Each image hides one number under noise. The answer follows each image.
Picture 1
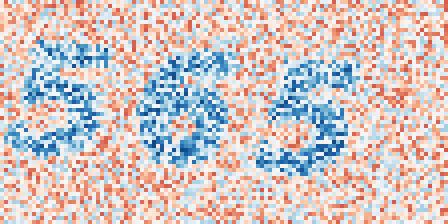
565
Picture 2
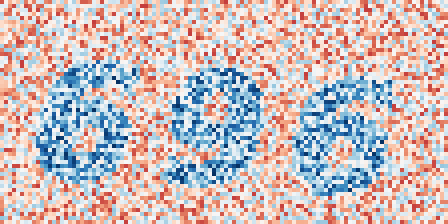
696
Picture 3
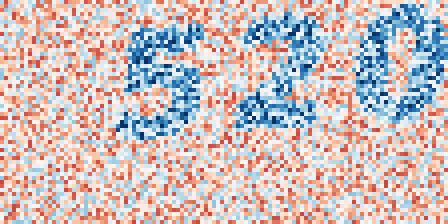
520
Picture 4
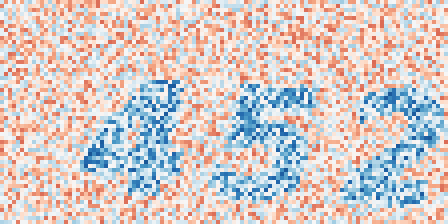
452
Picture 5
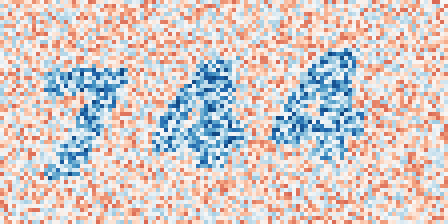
744
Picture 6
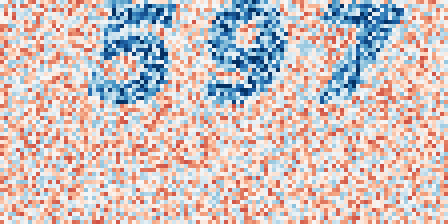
597
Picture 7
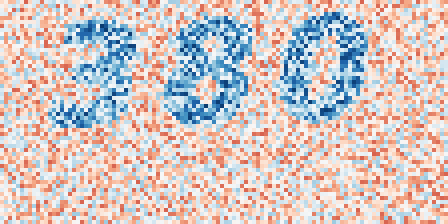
380
